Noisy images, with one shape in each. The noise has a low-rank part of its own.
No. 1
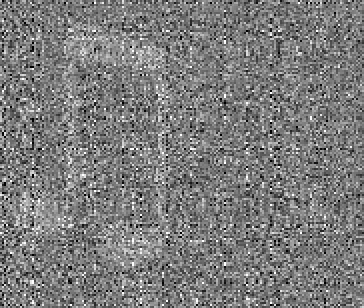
pair of musical notes
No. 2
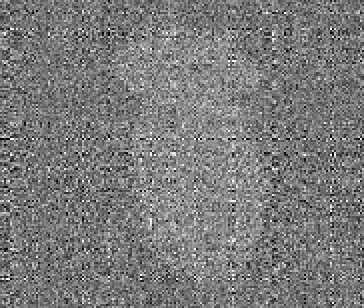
footprint
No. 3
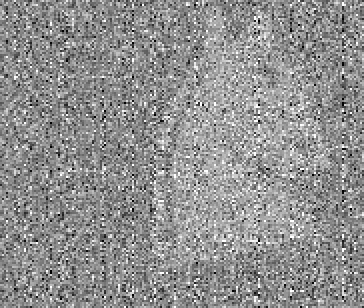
chess knight
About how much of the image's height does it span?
nearly all
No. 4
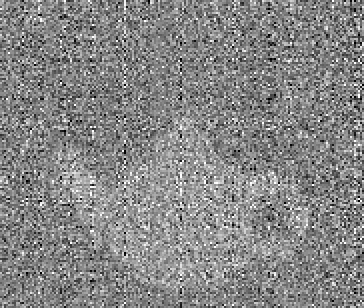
teapot
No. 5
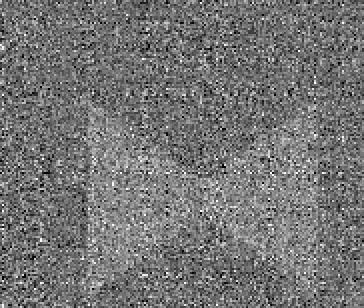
bow tie
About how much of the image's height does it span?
two thirds
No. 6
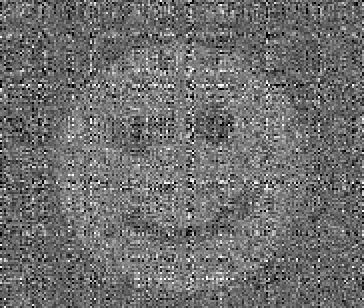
smiling face
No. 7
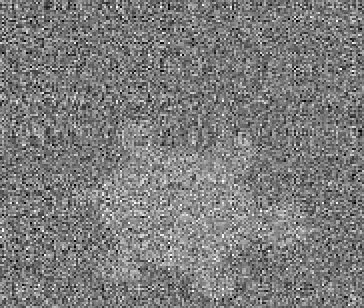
turtle
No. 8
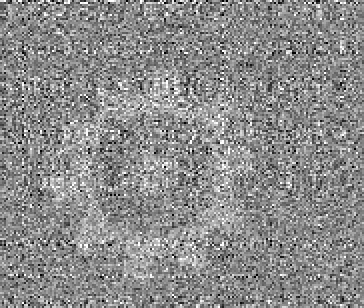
gear
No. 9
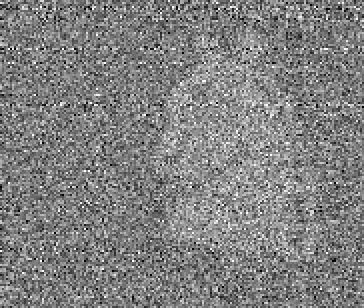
chess knight
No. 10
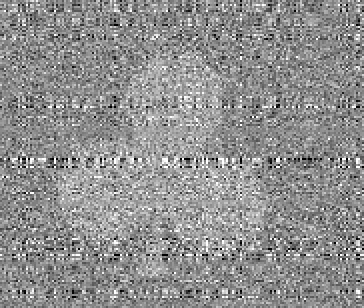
club
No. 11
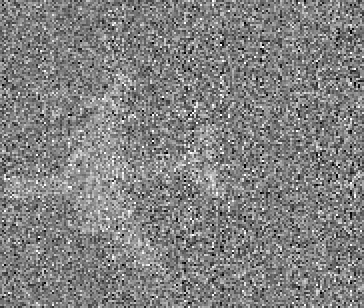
airplane
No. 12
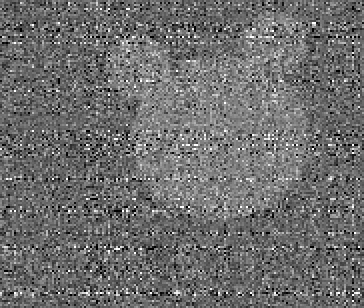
bear's head
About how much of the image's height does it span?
two thirds
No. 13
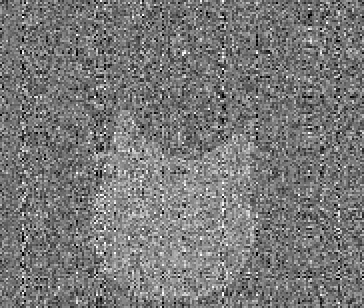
cat's head
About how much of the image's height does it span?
two thirds
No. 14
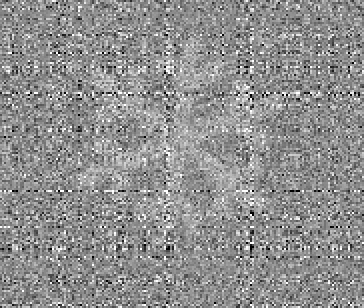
snowflake
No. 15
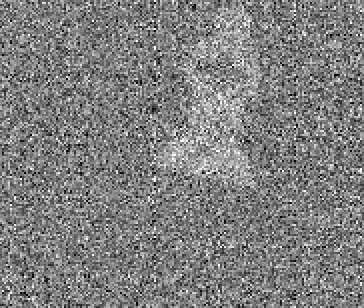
chess bishop
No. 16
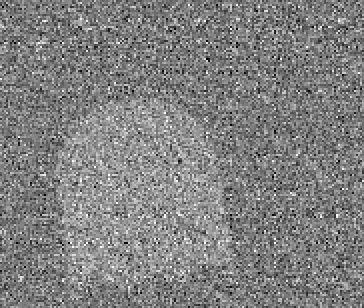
ghost
